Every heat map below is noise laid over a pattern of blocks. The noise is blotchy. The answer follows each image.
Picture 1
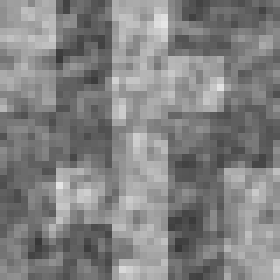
the same after a half turn
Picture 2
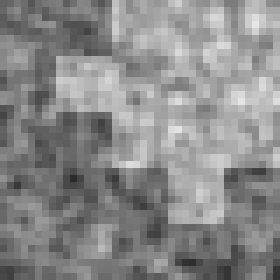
mirrored about the diagonal from the bottom left
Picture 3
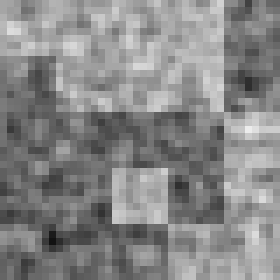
no symmetry
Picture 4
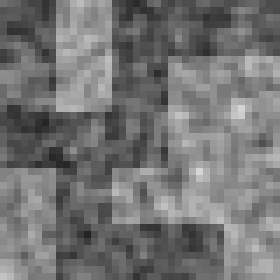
no symmetry
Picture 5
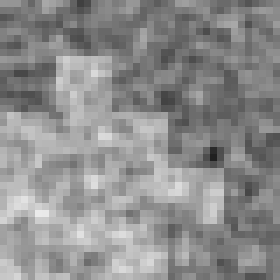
mirrored about the diagonal from the bottom left
